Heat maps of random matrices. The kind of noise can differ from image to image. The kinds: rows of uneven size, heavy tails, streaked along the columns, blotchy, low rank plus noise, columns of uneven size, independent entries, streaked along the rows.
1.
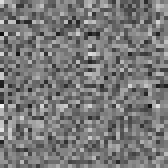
low rank plus noise
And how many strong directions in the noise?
one
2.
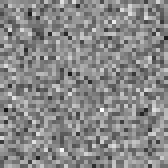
independent entries
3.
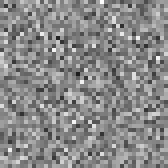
independent entries
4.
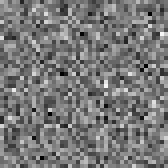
low rank plus noise
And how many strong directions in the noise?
three or four
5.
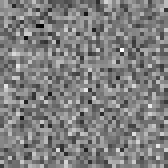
independent entries
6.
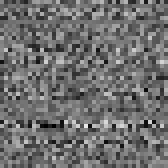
rows of uneven size
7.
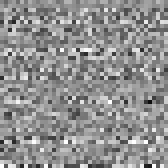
rows of uneven size
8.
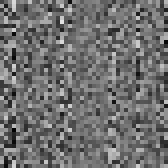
columns of uneven size
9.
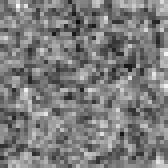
blotchy
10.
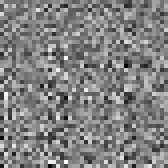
low rank plus noise
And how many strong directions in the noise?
three or four
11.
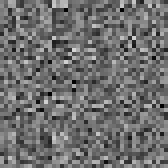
low rank plus noise
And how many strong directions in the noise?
two
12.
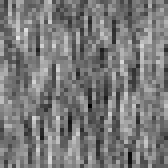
streaked along the columns
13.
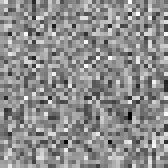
low rank plus noise
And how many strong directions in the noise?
three or four
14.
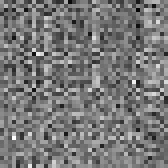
low rank plus noise
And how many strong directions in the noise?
one
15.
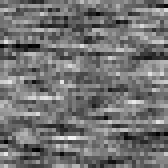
streaked along the rows
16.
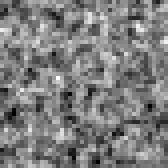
blotchy
